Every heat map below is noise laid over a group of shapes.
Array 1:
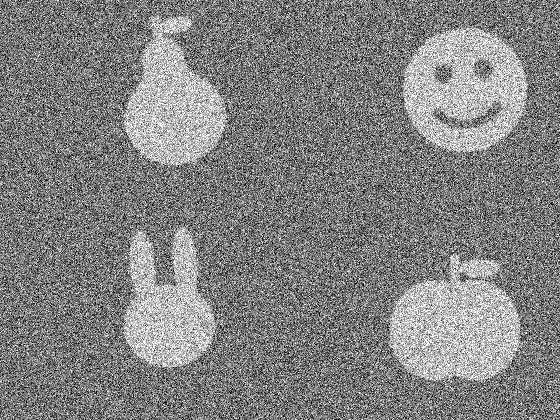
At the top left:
pear
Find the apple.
bottom right
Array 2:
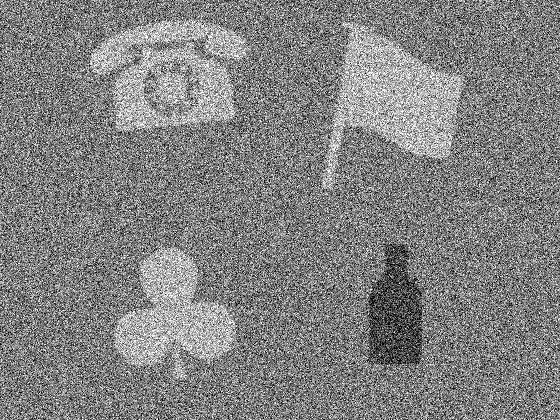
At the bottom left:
club
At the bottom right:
bottle
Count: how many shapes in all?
4
